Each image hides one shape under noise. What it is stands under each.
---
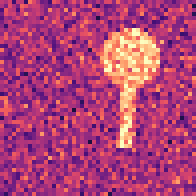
lollipop
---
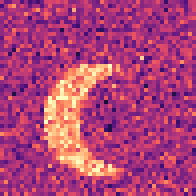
crescent
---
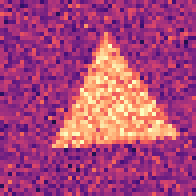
triangle
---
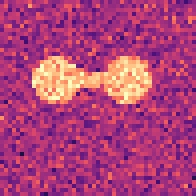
dumbbell
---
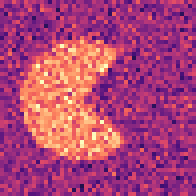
disc with a wedge cut out
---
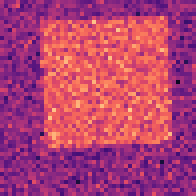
square
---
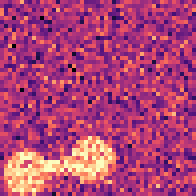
dumbbell
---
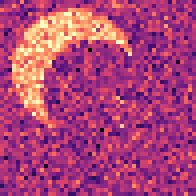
crescent
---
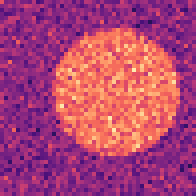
disc
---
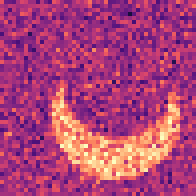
crescent
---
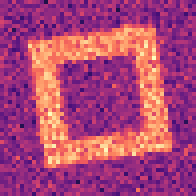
square frame
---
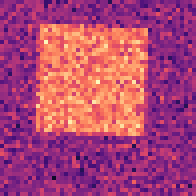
square
